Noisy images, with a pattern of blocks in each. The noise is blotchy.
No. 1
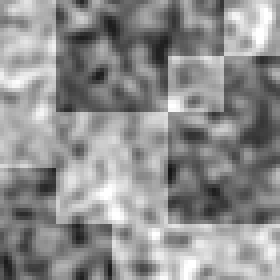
mirrored about the diagonal from the bottom left
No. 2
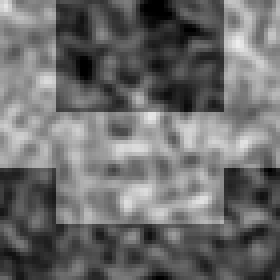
left and right mirror each other
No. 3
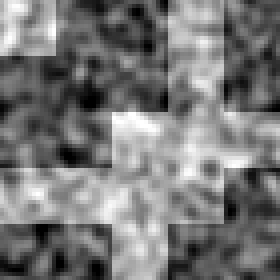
mirrored about the diagonal from the top left
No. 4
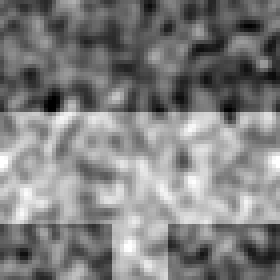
left and right mirror each other
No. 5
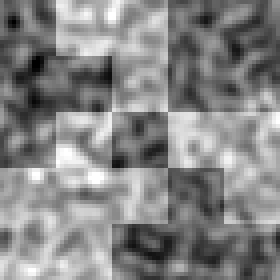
mirrored about the diagonal from the bottom left
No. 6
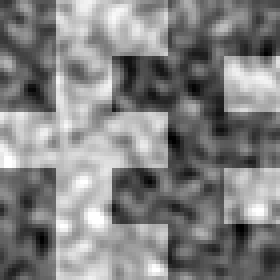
top and bottom mirror each other
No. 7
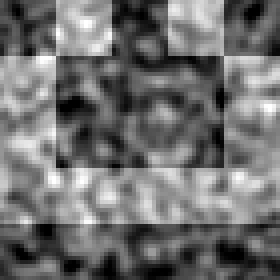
left and right mirror each other
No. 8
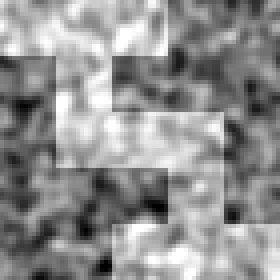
the same after a half turn
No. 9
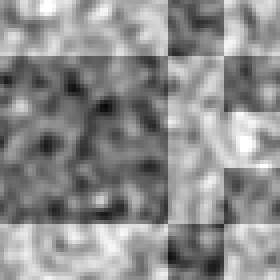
top and bottom mirror each other
